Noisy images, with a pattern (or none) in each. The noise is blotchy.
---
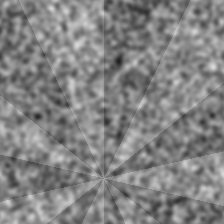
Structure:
spokes from one point
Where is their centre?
bottom middle
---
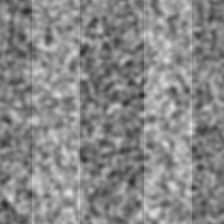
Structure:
vertical stripes
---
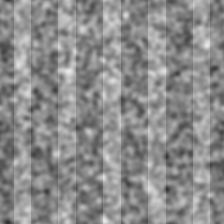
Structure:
vertical stripes
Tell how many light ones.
5
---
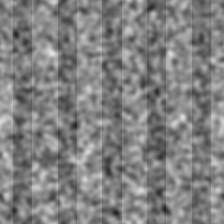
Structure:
vertical stripes
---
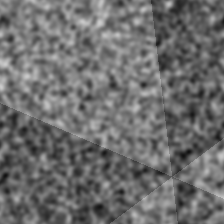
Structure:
spokes from one point
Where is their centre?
bottom right
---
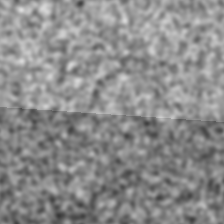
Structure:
a sharp edge
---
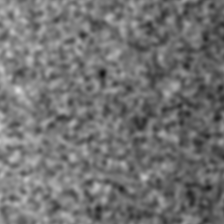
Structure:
a smooth slope
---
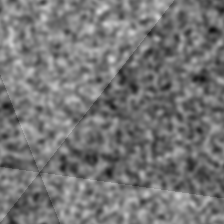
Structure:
spokes from one point
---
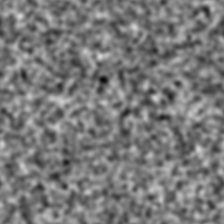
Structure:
only noise
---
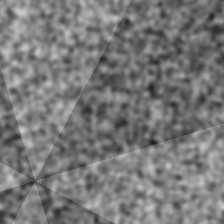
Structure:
spokes from one point
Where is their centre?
bottom left
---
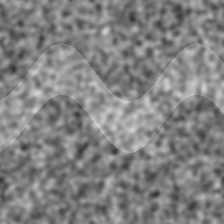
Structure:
a wavy band
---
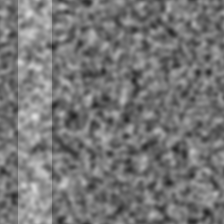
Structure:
one vertical stripe
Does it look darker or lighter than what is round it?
lighter
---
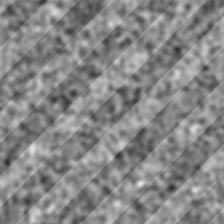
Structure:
diagonal stripes
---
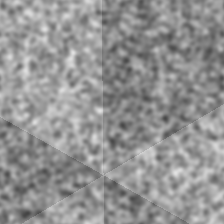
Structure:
spokes from one point
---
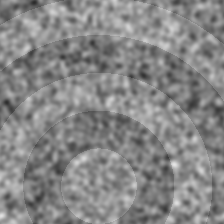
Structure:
rings round one point
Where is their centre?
bottom middle
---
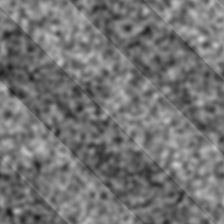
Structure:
diagonal stripes
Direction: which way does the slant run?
top left to bottom right
